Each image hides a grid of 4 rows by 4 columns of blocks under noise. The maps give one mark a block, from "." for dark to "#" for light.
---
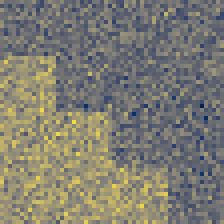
. . . .
# . . .
# # . .
# # # .
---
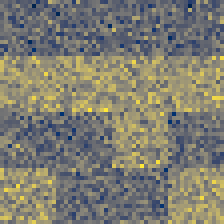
. . . .
# # # #
. . # .
# . . #
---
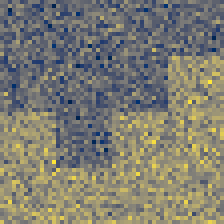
. . . .
. . . #
# . # #
# # # #
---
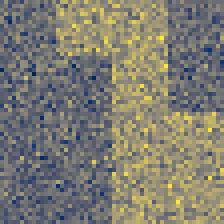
. # # .
. . # .
. . # #
. . # #
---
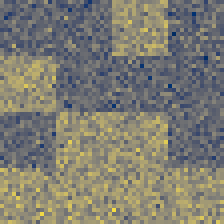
. . # .
# . . .
. # # .
# # # #
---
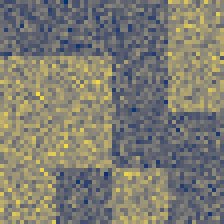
. . . #
# # . #
# # . .
# . # .
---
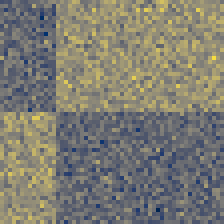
. # # #
. # # #
# . . .
# . . .
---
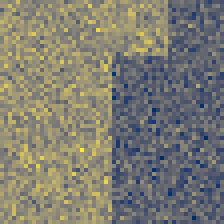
# # # .
# # . .
# # . .
# # . .
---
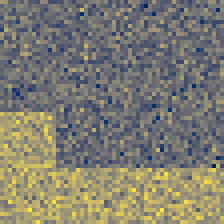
. . . .
. . . .
# . . .
# # # #
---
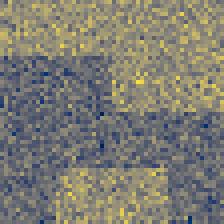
# # # #
. . # #
. . . .
. # # .
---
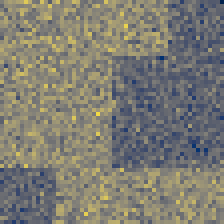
# # # .
# # . .
# # . .
. # # #
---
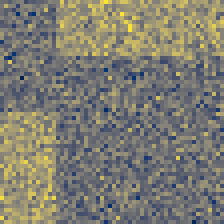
. # # #
. . . .
# . . .
# . . .
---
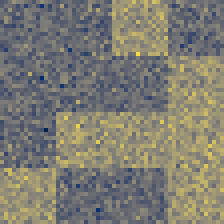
. . # .
. . . #
. # # #
# . . #
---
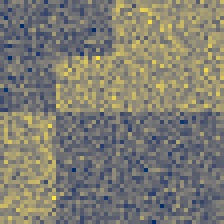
. . # #
. # # #
# . . .
# . . .
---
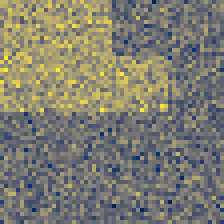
# # . .
# # # .
. . . .
. . . .
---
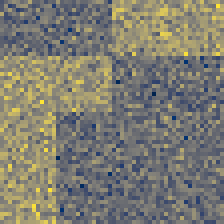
. . # #
# # . .
# . . .
# . . .
